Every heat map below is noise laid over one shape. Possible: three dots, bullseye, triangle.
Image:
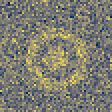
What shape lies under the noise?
bullseye
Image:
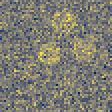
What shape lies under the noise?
three dots
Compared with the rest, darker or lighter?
lighter
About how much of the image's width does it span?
half
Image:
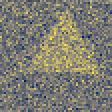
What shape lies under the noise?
triangle
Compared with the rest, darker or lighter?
lighter
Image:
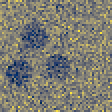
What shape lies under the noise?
three dots
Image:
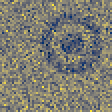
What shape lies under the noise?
bullseye
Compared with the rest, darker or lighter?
darker
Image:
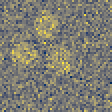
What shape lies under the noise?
three dots
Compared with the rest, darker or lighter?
lighter
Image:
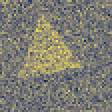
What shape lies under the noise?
triangle
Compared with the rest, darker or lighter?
lighter
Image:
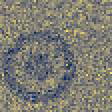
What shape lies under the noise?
bullseye
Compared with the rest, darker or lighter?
darker
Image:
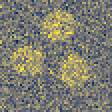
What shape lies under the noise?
three dots
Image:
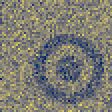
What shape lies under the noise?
bullseye
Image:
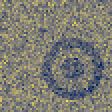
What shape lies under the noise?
bullseye
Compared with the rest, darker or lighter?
darker
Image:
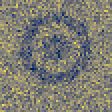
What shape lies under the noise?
bullseye
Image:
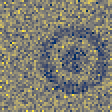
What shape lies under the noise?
bullseye
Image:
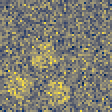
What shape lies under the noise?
three dots
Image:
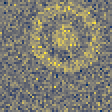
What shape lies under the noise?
bullseye
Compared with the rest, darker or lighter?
lighter
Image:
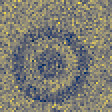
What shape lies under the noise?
bullseye
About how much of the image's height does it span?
two thirds
